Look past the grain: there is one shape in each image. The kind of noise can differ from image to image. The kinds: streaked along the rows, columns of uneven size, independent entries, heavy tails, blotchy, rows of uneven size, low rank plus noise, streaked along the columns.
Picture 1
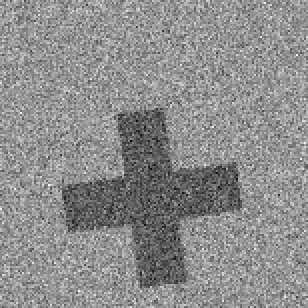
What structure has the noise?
independent entries
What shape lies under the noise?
cross
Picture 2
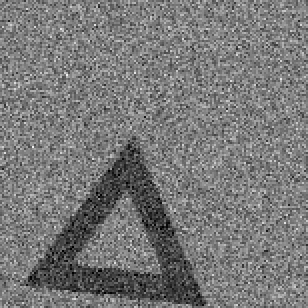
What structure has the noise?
independent entries
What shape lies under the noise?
triangle frame
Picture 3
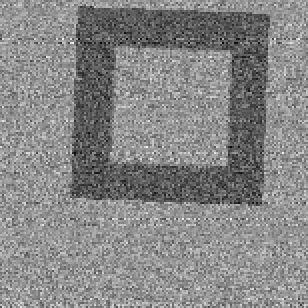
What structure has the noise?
rows of uneven size
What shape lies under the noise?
square frame
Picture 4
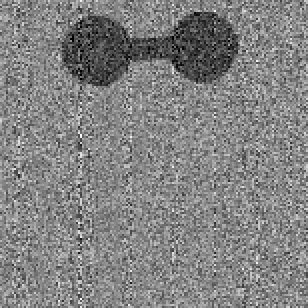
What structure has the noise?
columns of uneven size
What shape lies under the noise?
dumbbell
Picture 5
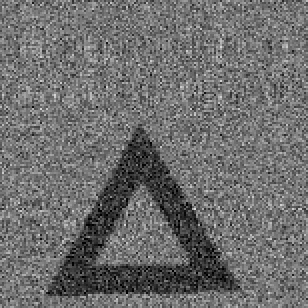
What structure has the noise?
low rank plus noise
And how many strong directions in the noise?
five to eight
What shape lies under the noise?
triangle frame
